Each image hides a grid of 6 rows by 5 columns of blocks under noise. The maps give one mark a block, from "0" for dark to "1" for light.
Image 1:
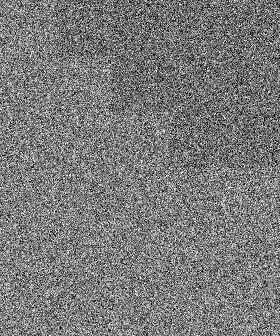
10000
11000
11100
11111
11111
11111
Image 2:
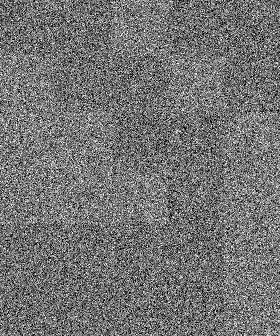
00100
10010
11001
11101
00001
00001
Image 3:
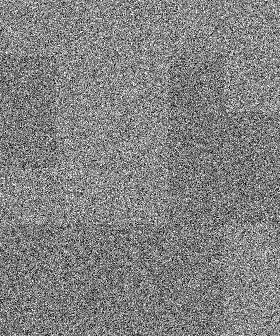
11111
01101
01100
11100
00001
00001
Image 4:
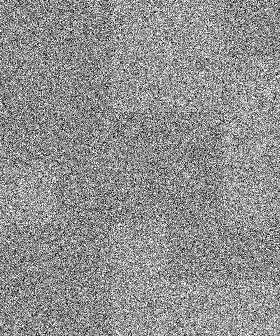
00110
00111
00001
10001
00100
00111
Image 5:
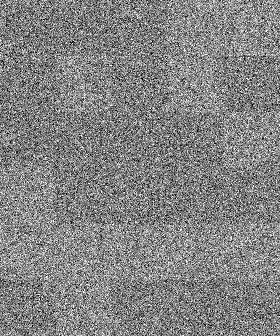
00011
01010
00001
10000
11111
01000
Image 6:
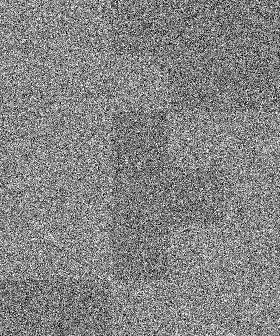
11000
11100
11011
11001
11011
00111
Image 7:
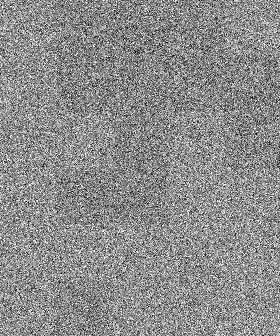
10001
10000
11010
10011
11111
10111
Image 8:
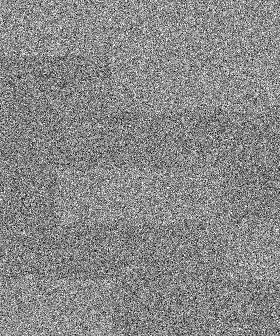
11111
00111
00000
01110
00001
11000
